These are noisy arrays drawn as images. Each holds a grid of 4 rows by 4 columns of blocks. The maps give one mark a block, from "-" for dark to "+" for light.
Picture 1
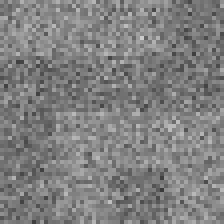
+++-
----
-+++
-+-+
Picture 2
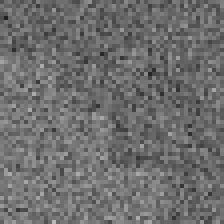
----
+---
++--
+++-
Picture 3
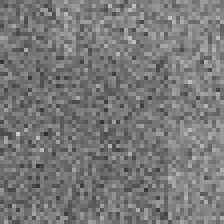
-+++
---+
---+
---+
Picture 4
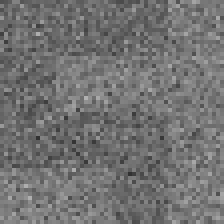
---+
-+++
---+
++-+
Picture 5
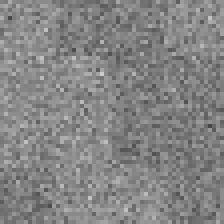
+--+
++--
++--
-++-
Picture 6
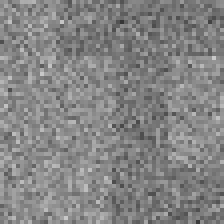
+---
++-+
++-+
++--
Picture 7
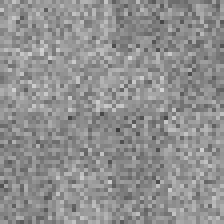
++--
+++-
---+
-+-+
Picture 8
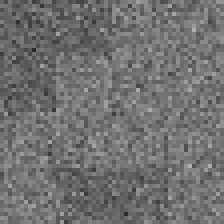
--++
-+++
++++
+--+
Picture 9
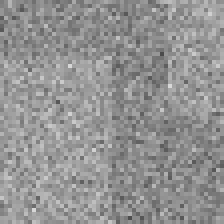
---+
++-+
++--
++--
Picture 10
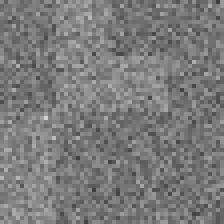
-+--
-++-
+---
+---
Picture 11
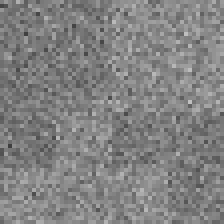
--++
--++
-+--
+++-
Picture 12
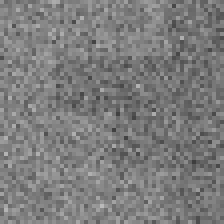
+++-
+---
++--
+++-
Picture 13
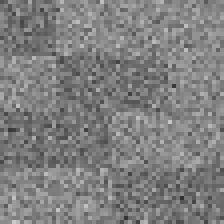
-+++
+--+
--++
++--
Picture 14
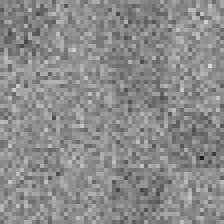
-+-+
++-+
+++-
++-+
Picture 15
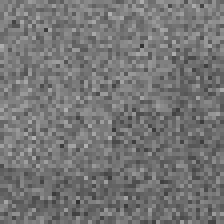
++++
+++-
++--
----
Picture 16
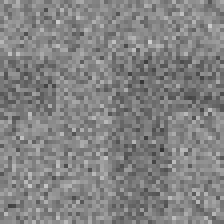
++++
-+--
++-+
++-+
